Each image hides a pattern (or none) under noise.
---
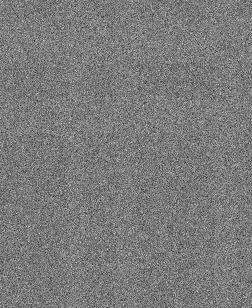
bands of rows crossing bands of columns
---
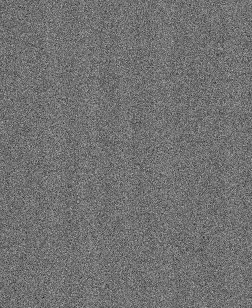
bands of columns
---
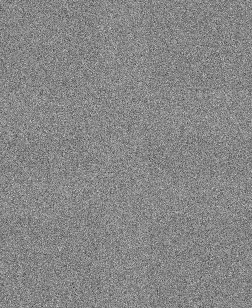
bands of rows crossing bands of columns
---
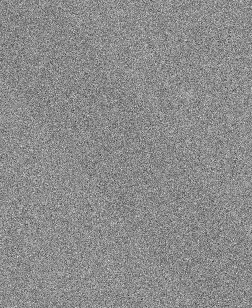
a diagonal band
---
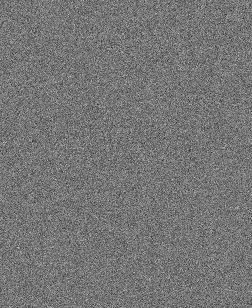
only noise
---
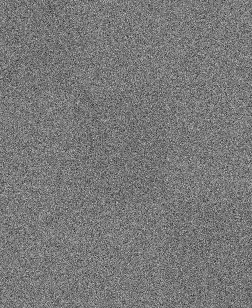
blocks along the diagonal
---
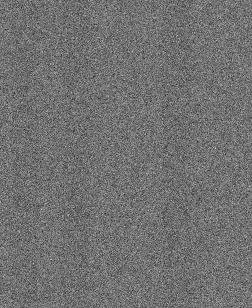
bands of columns
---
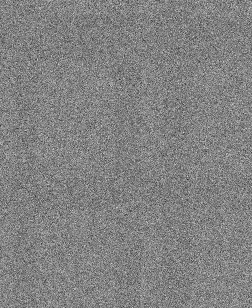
bands of rows crossing bands of columns
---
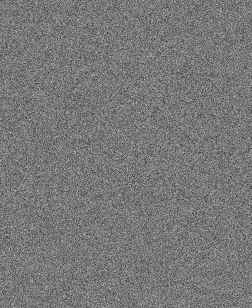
only noise
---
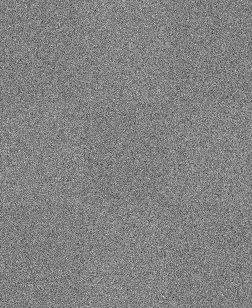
a checkerboard
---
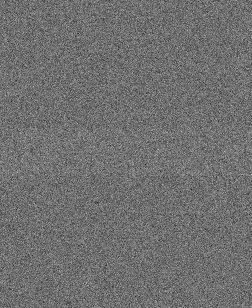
one band of rows
